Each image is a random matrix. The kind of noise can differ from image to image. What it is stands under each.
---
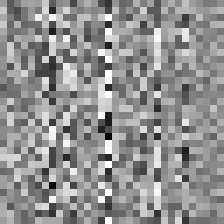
columns of uneven size
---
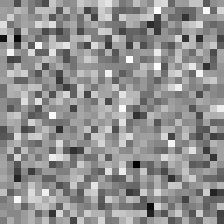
independent entries
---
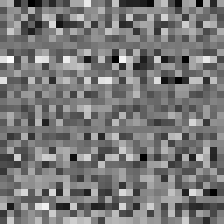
rows of uneven size
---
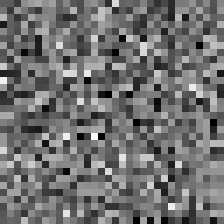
independent entries
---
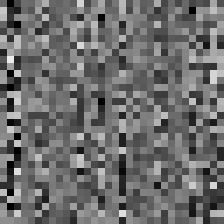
columns of uneven size
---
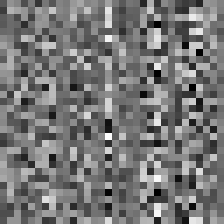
columns of uneven size
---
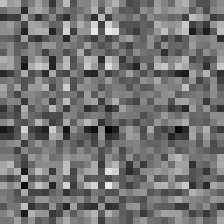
low rank plus noise
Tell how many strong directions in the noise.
one
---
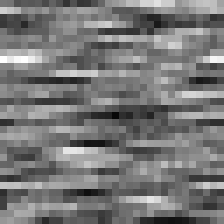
streaked along the rows
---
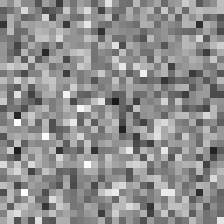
independent entries
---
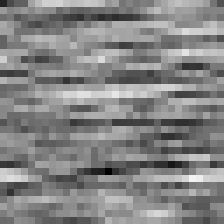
streaked along the rows
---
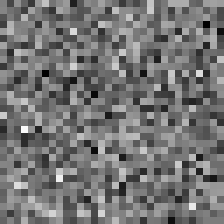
independent entries
